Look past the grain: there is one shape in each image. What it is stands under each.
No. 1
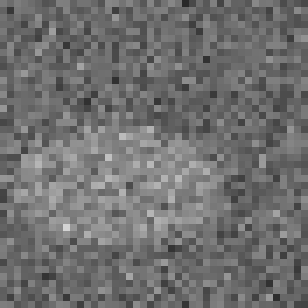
light ellipse
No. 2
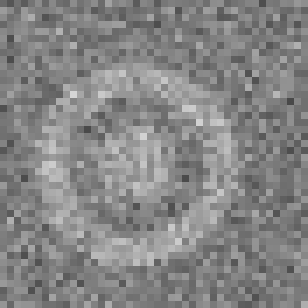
light bullseye
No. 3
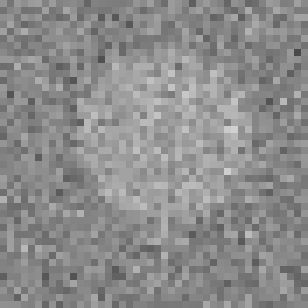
light disc
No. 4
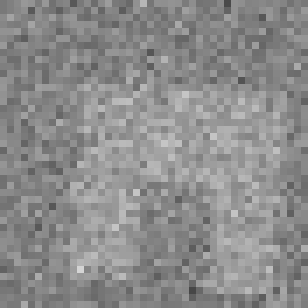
light square with a notch
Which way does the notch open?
down
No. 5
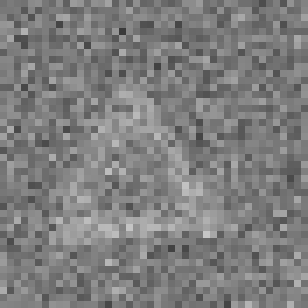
light triangle frame
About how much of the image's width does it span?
two thirds
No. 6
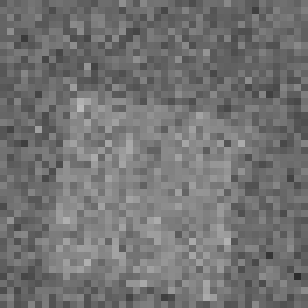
light square
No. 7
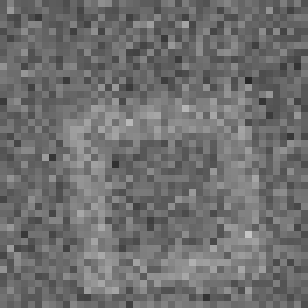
light square frame
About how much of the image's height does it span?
two thirds
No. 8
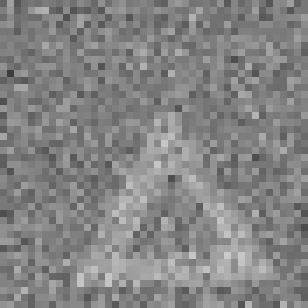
light triangle frame
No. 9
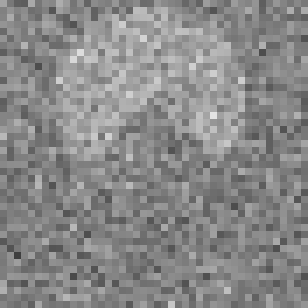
light disc with a wedge cut out
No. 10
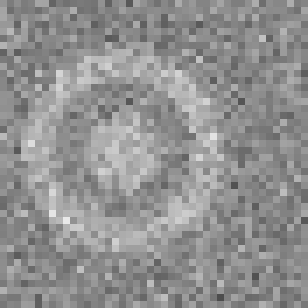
light bullseye
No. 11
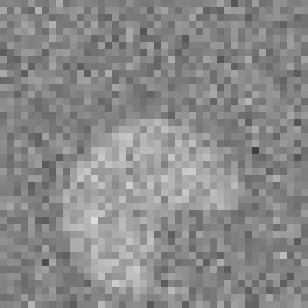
light disc with a wedge cut out
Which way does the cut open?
down and right
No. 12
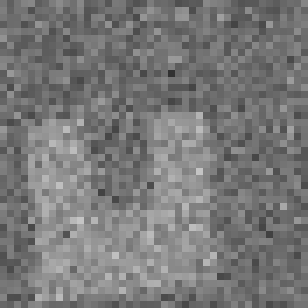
light square with a notch
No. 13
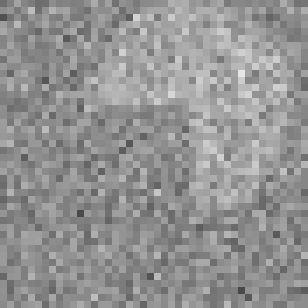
light disc with a wedge cut out
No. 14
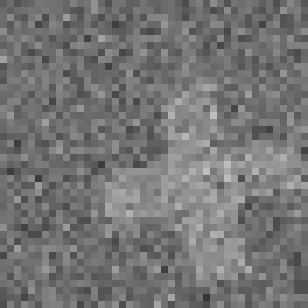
light cross
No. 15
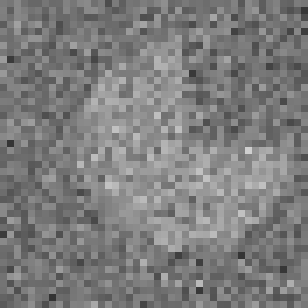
light disc with a wedge cut out
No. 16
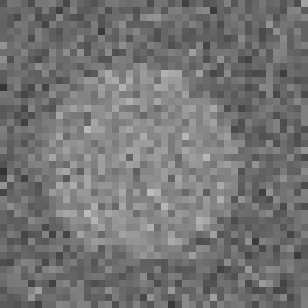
light disc
